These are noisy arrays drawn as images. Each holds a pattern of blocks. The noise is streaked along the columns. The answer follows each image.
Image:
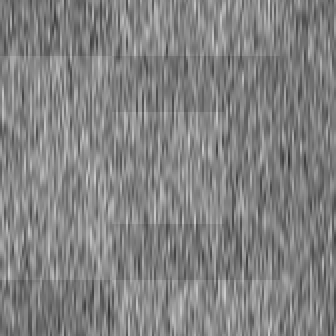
top and bottom mirror each other
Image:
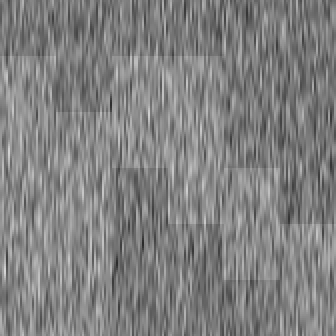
no symmetry
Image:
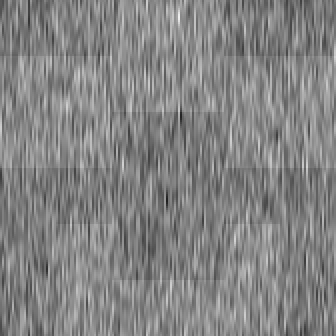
left and right mirror each other
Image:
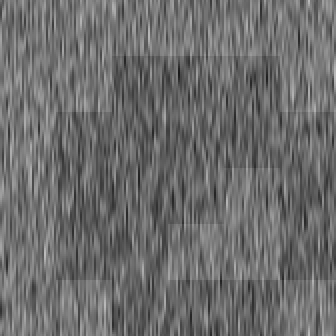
mirrored about the diagonal from the top left
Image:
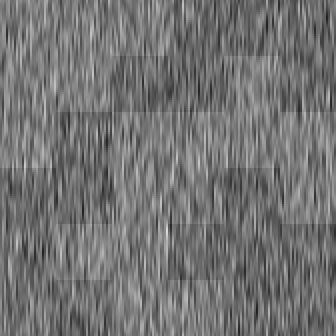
mirrored about the diagonal from the top left
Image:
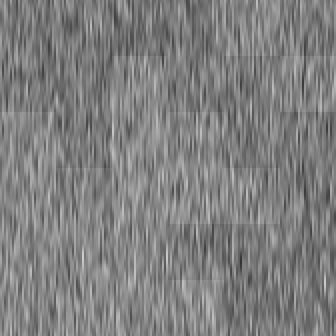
mirrored about the diagonal from the bottom left
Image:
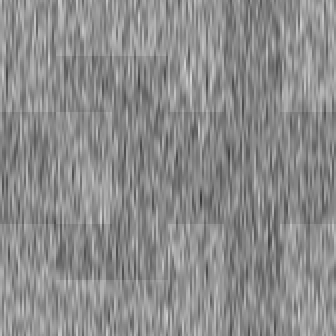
top and bottom mirror each other
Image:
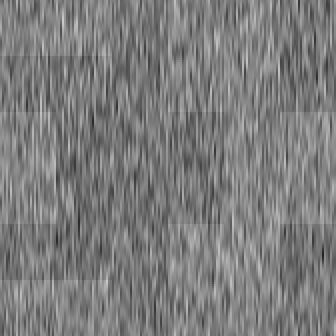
top and bottom mirror each other
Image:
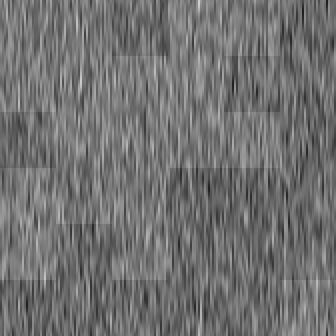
mirrored about the diagonal from the top left
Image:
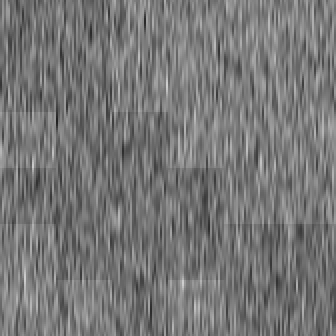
mirrored about the diagonal from the bottom left
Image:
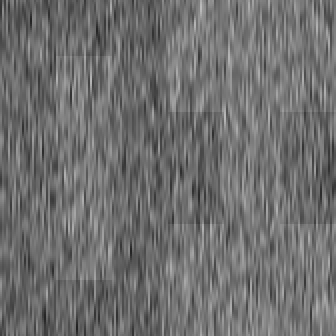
top and bottom mirror each other
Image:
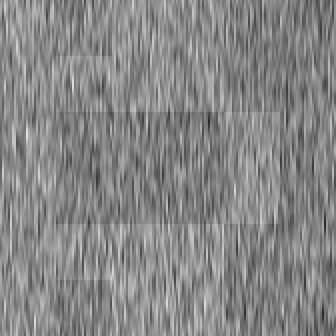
top and bottom mirror each other
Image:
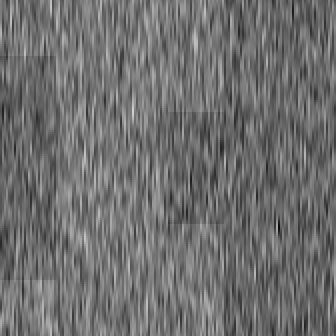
top and bottom mirror each other
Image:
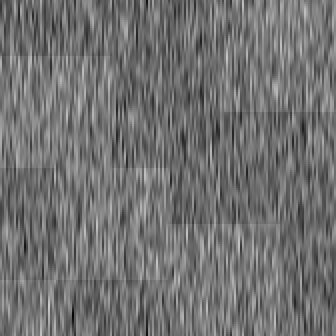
mirrored about the diagonal from the bottom left
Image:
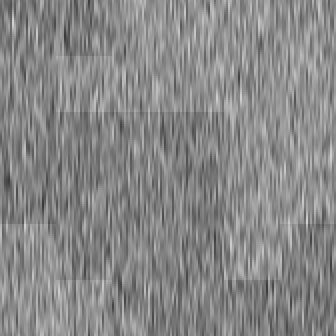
mirrored about the diagonal from the bottom left
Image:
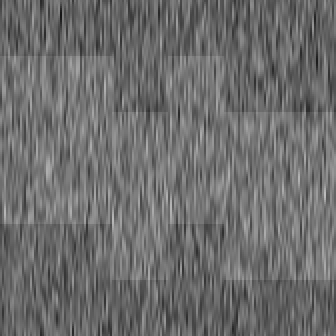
the same after a half turn
